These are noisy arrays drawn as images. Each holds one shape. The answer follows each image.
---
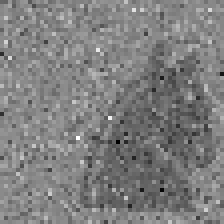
chess knight
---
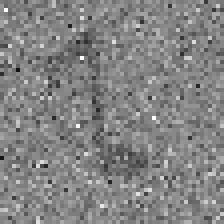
musical note
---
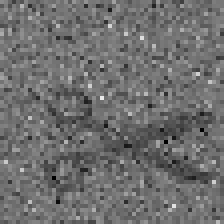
pair of scissors
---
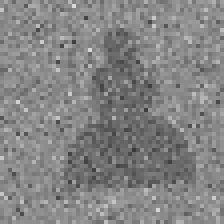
chess pawn
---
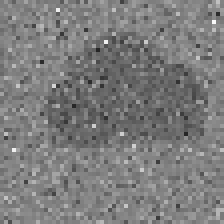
cloud
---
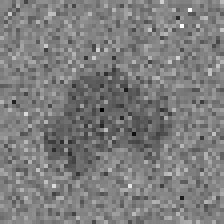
car
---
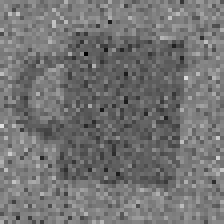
cup
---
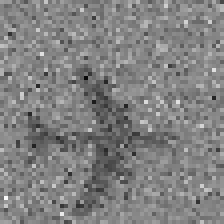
airplane
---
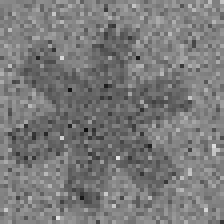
asterisk
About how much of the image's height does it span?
nearly all
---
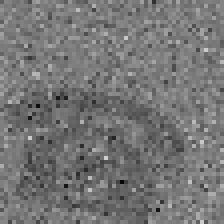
telephone
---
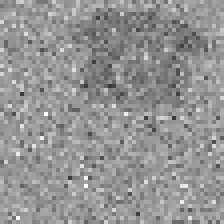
telephone
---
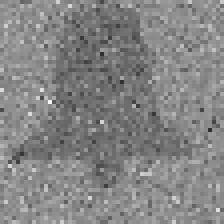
bell
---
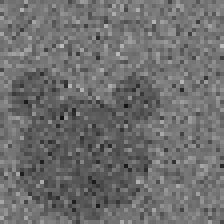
bear's head
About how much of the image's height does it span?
two thirds
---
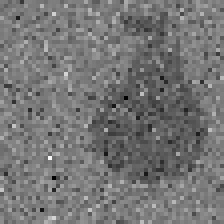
pear
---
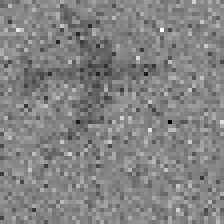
airplane
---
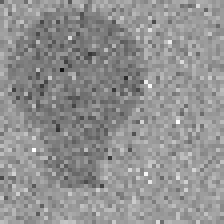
light bulb
